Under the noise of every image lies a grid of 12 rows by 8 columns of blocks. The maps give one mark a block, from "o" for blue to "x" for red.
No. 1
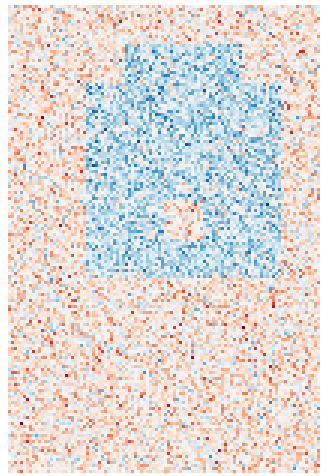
xxxxxxxx
xxxoooxx
xxooooox
xxooooox
xxooooox
xxooxoox
xxooooox
xxxxxxxx
xxxxxxxx
xxxxxxxx
xxxxxxxx
xxxxxxxx
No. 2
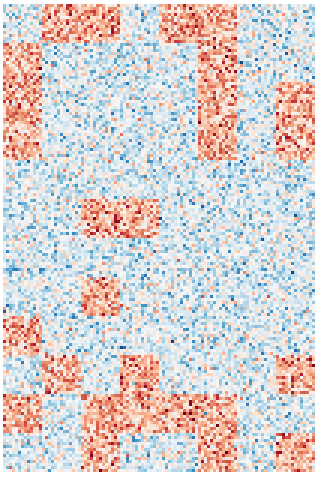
oxxoxxoo
xooooxoo
xooooxox
xooooxox
oooooooo
ooxxoooo
oooooooo
ooxooooo
xooooooo
oxoxooox
xoxxxxoo
ooxooxox
